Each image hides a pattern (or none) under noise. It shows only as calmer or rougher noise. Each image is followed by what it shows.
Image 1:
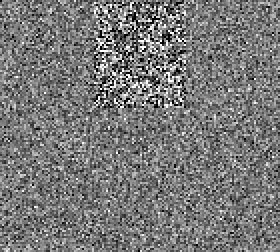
one block
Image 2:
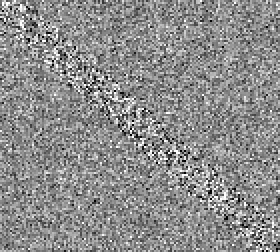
a diagonal band
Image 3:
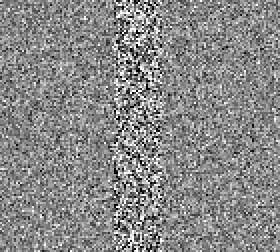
one band of columns
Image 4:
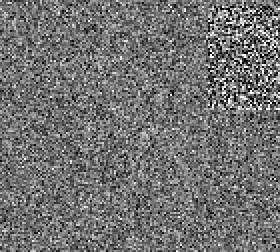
one block
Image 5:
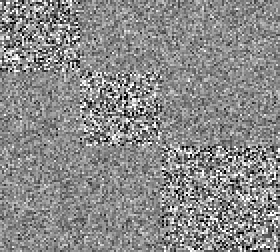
blocks along the diagonal
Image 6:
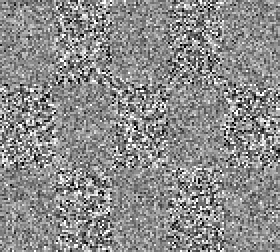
a checkerboard
